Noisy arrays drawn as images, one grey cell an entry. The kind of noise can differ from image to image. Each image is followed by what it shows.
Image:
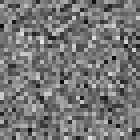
independent entries
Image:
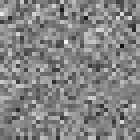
low rank plus noise
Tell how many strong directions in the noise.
five to eight
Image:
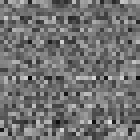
rows of uneven size
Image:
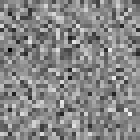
low rank plus noise
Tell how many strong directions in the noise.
five to eight
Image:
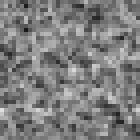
blotchy
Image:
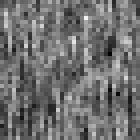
streaked along the columns
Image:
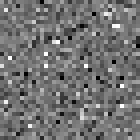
heavy tails
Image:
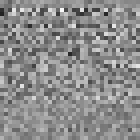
rows of uneven size
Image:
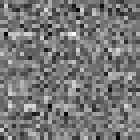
low rank plus noise
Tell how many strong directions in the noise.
three or four
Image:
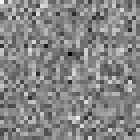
low rank plus noise
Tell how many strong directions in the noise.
five to eight
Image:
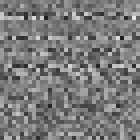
rows of uneven size
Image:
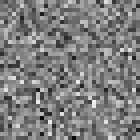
independent entries
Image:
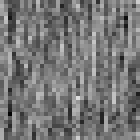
streaked along the columns
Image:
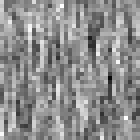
streaked along the columns
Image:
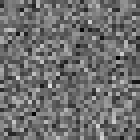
independent entries
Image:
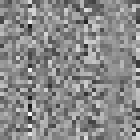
columns of uneven size
